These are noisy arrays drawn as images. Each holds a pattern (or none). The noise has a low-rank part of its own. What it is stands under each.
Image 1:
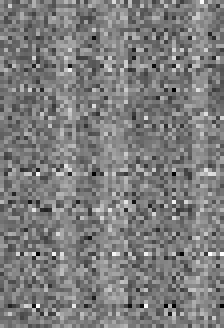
bands of columns
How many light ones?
3
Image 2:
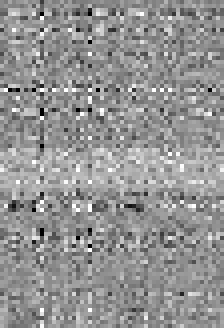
one band of rows
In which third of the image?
middle
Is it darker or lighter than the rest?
lighter
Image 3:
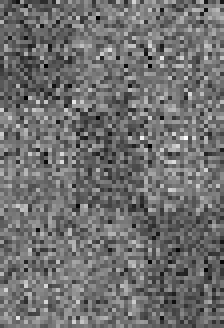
blocks along the diagonal
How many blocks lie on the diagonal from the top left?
3
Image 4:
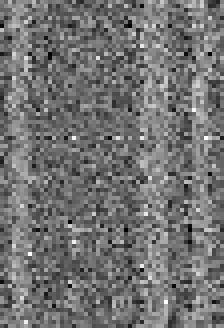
bands of columns
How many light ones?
3
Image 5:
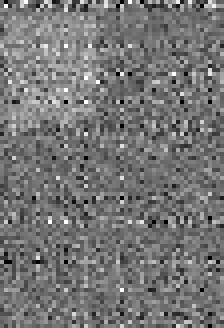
one block
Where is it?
top left
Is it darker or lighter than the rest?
lighter
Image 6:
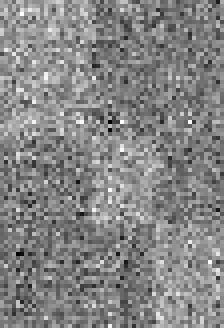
blocks along the diagonal
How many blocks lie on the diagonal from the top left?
3
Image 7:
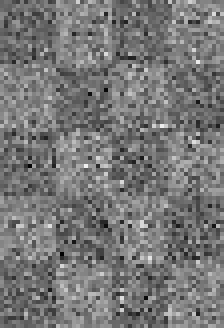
a checkerboard
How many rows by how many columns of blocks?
5 by 4
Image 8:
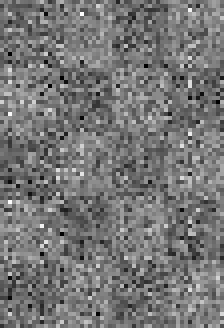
a checkerboard
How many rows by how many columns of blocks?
5 by 4
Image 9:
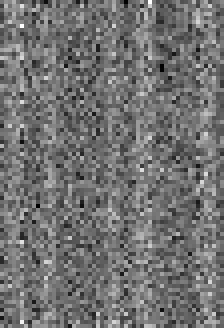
bands of columns
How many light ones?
5
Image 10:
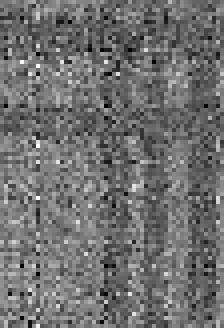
bands of rows crossing bands of columns
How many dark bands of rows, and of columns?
2 and 3
